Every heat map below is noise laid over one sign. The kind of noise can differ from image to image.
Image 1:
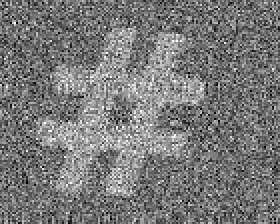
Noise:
low rank plus noise
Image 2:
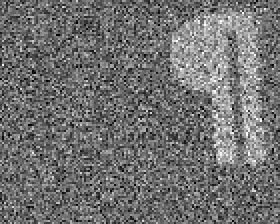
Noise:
low rank plus noise
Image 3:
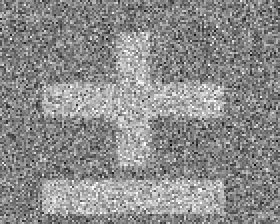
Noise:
independent entries
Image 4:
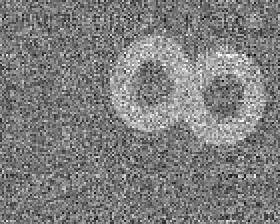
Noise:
low rank plus noise
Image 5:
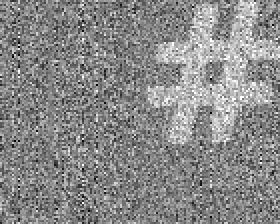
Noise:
columns of uneven size
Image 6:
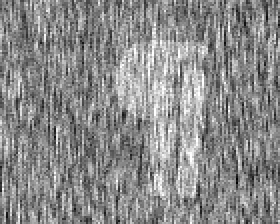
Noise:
streaked along the columns
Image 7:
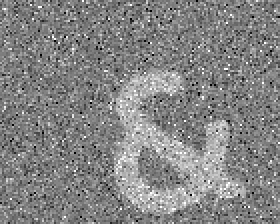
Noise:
heavy tails
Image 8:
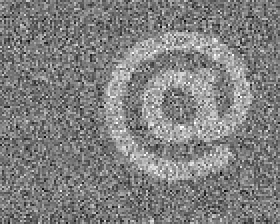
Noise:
low rank plus noise
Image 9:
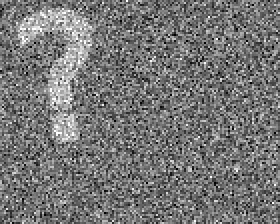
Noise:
independent entries
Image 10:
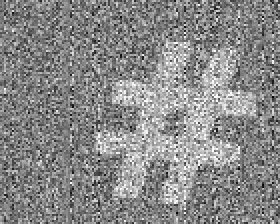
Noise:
columns of uneven size
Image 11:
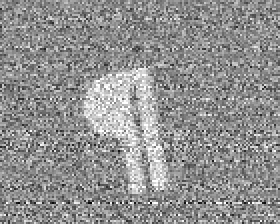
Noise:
rows of uneven size
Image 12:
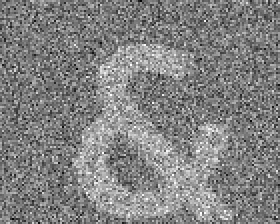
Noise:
independent entries
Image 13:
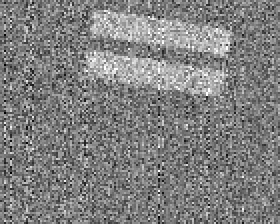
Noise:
columns of uneven size
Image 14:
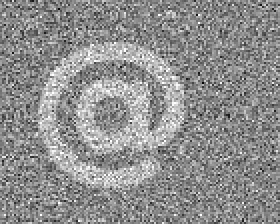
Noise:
low rank plus noise
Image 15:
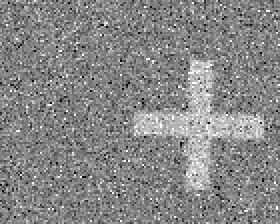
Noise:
heavy tails
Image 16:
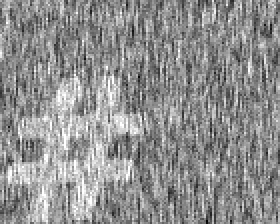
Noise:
streaked along the columns
